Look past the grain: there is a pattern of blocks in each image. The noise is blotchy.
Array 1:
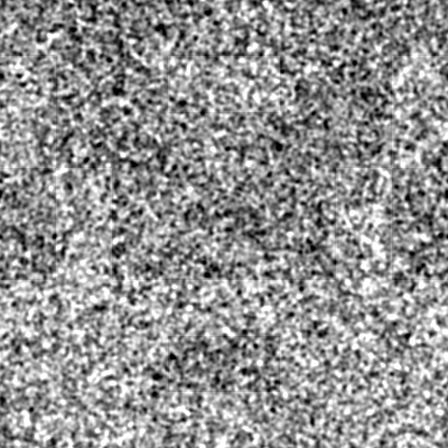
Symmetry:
left and right mirror each other
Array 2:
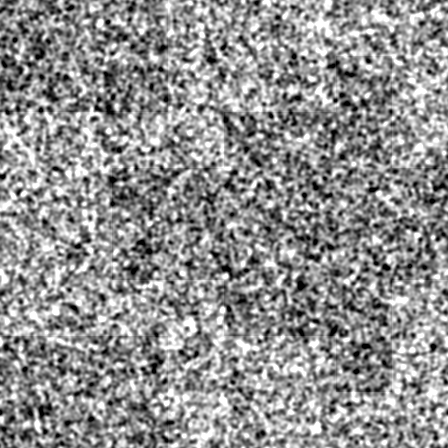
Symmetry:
top and bottom mirror each other
